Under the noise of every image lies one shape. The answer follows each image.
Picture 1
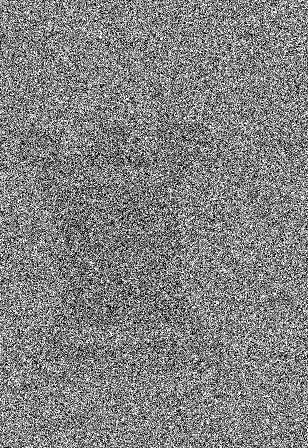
chess rook
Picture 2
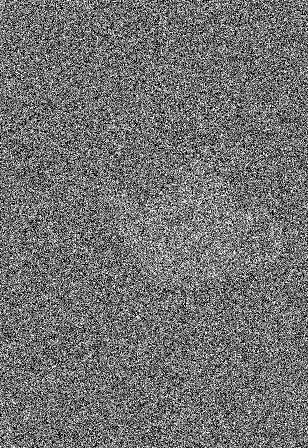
teapot
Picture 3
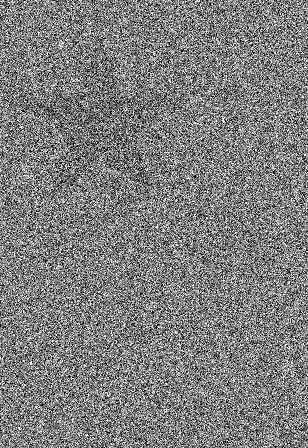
star
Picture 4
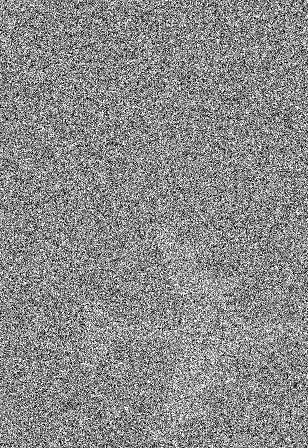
airplane
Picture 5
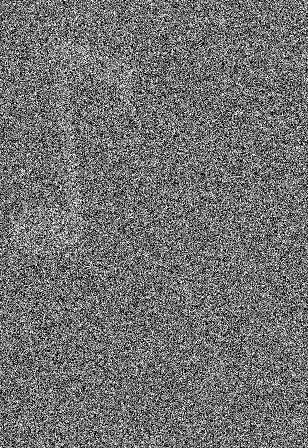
musical note
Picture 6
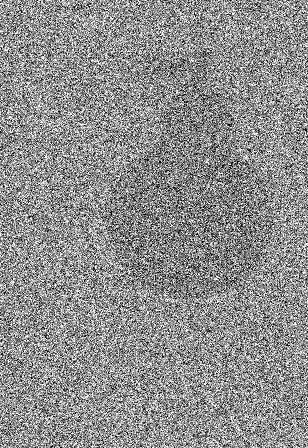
pear
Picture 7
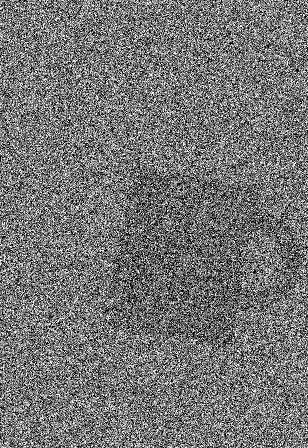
cup
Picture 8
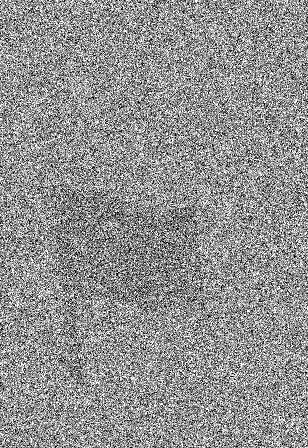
flag
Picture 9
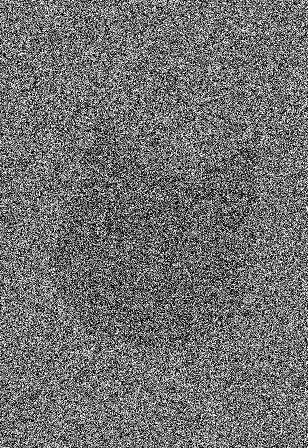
cat's head
